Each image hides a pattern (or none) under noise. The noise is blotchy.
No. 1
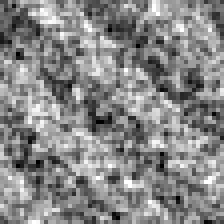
diagonal stripes
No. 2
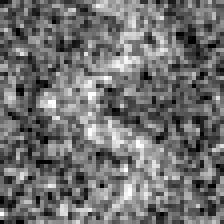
a wavy band
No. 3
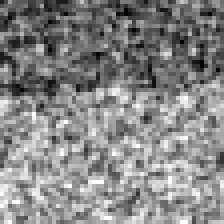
a sharp edge
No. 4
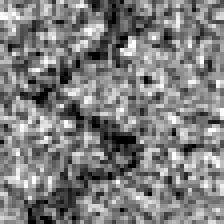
a wavy band
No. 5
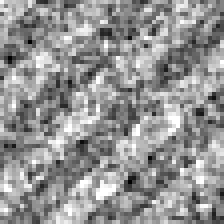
diagonal stripes
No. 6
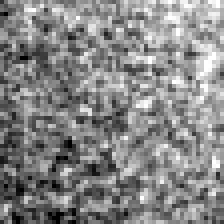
a smooth slope
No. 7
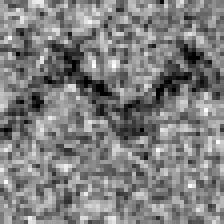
a wavy band
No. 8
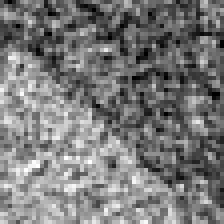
a sharp edge
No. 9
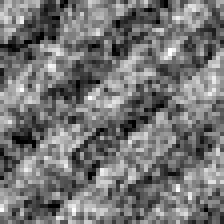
diagonal stripes
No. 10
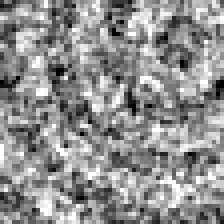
rings round one point
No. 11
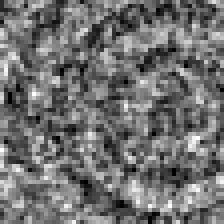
rings round one point
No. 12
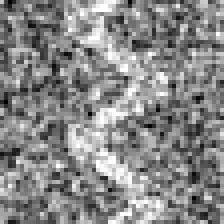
a wavy band
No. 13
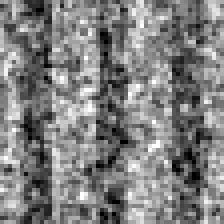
vertical stripes
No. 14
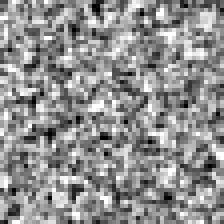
only noise
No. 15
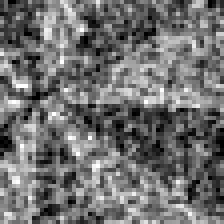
spokes from one point
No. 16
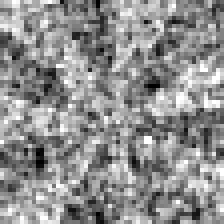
spokes from one point
